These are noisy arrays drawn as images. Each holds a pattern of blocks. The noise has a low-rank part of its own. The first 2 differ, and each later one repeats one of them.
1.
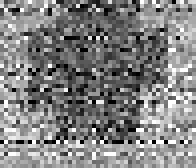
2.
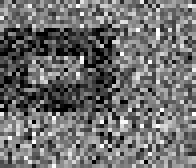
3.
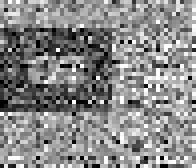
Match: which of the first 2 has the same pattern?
2
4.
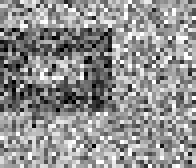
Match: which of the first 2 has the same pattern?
2
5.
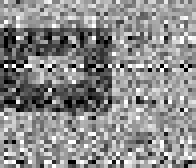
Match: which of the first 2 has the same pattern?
2
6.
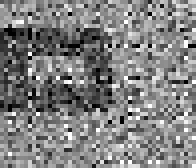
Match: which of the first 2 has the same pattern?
2
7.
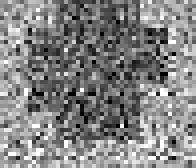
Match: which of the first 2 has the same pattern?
1
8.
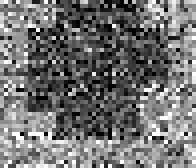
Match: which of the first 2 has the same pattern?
1
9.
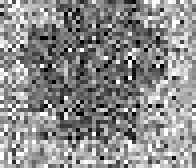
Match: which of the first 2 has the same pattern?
1
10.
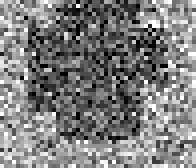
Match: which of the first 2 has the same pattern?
1
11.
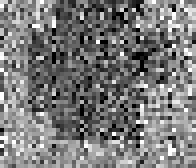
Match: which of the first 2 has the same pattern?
1
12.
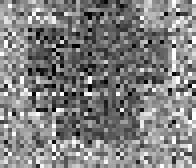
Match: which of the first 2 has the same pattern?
1
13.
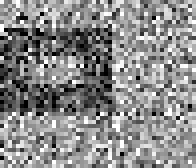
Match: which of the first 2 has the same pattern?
2
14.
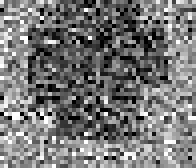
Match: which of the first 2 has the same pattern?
1
